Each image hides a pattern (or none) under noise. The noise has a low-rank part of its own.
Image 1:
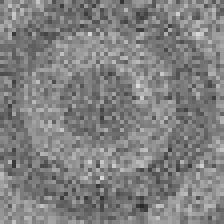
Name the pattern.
rings round one point
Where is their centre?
centre
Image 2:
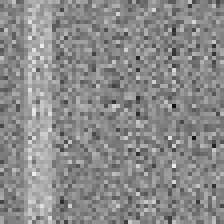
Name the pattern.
one vertical stripe
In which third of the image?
left
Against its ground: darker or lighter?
lighter
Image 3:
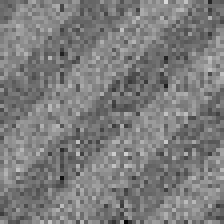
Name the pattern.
diagonal stripes
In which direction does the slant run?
bottom left to top right
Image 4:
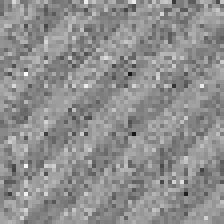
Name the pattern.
diagonal stripes
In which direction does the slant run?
bottom left to top right
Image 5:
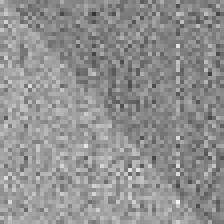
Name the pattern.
a sharp edge
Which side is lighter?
bottom left
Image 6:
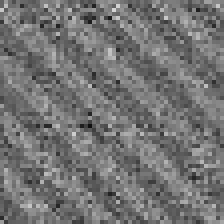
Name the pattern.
diagonal stripes
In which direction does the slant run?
top left to bottom right
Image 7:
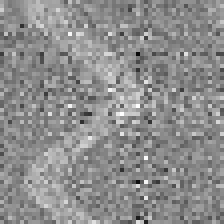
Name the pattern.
a wavy band
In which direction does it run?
top to bottom
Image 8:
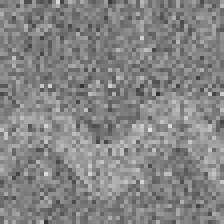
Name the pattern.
a wavy band
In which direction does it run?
left to right
